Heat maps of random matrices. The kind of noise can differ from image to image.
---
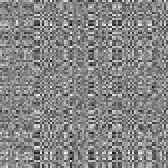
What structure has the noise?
low rank plus noise
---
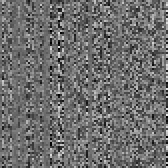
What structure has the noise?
columns of uneven size
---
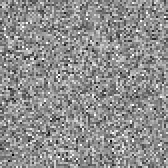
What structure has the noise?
independent entries
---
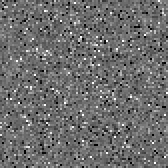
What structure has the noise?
heavy tails
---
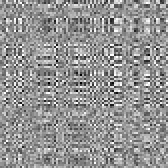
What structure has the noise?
low rank plus noise
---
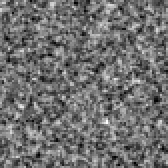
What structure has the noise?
blotchy
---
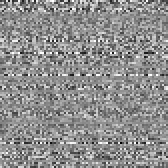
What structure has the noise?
rows of uneven size
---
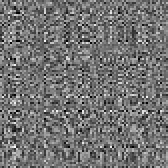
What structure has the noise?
low rank plus noise
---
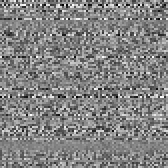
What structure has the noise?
rows of uneven size
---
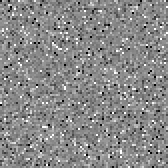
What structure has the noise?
heavy tails
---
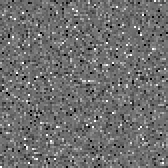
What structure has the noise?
heavy tails
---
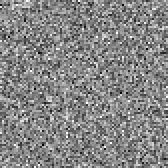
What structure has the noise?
independent entries
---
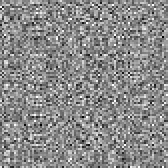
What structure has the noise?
low rank plus noise
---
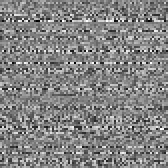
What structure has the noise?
rows of uneven size
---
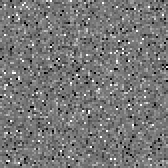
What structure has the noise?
heavy tails
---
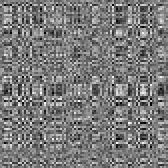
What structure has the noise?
low rank plus noise
